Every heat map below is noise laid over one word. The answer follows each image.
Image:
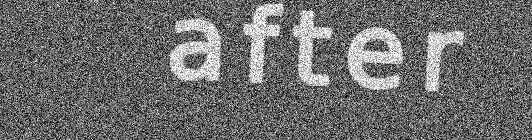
after
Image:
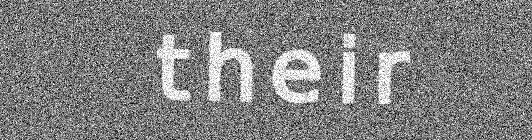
their
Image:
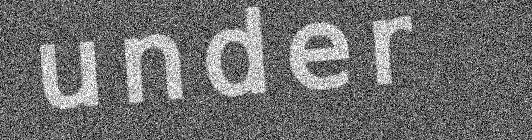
under
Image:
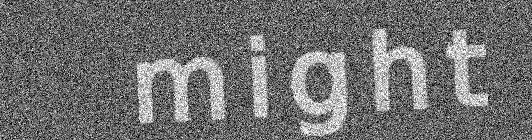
might
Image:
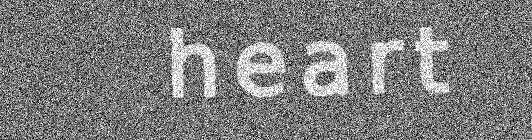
heart
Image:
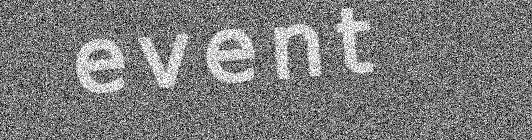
event
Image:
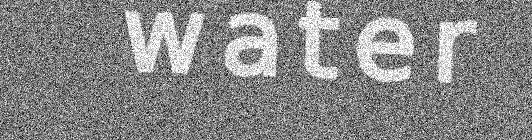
water
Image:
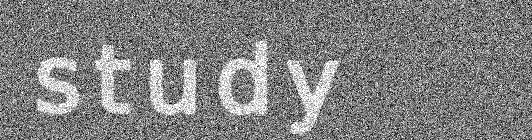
study
